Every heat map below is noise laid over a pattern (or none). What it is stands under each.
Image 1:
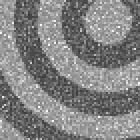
rings round one point
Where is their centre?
top right
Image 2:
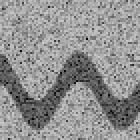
a wavy band
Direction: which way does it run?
left to right
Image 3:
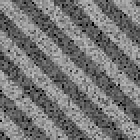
diagonal stripes
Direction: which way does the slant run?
top left to bottom right
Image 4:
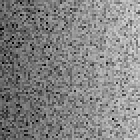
a smooth slope
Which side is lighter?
right
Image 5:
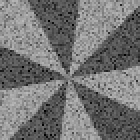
spokes from one point
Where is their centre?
centre
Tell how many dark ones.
5
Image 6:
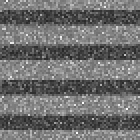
horizontal stripes
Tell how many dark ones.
4
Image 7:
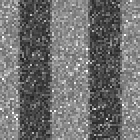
vertical stripes
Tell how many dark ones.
2
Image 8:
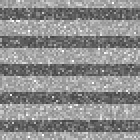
horizontal stripes
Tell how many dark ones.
5
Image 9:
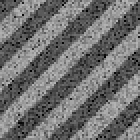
diagonal stripes
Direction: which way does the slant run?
bottom left to top right
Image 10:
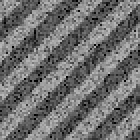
diagonal stripes
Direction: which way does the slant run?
bottom left to top right
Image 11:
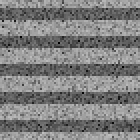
horizontal stripes
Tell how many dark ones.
5
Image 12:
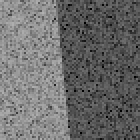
a sharp edge
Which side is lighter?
left
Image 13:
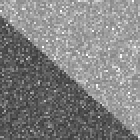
a sharp edge
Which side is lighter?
top right
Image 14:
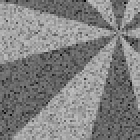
spokes from one point
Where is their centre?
top right
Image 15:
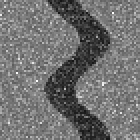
a wavy band
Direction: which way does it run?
top to bottom
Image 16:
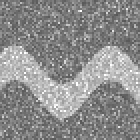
a wavy band
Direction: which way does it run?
left to right
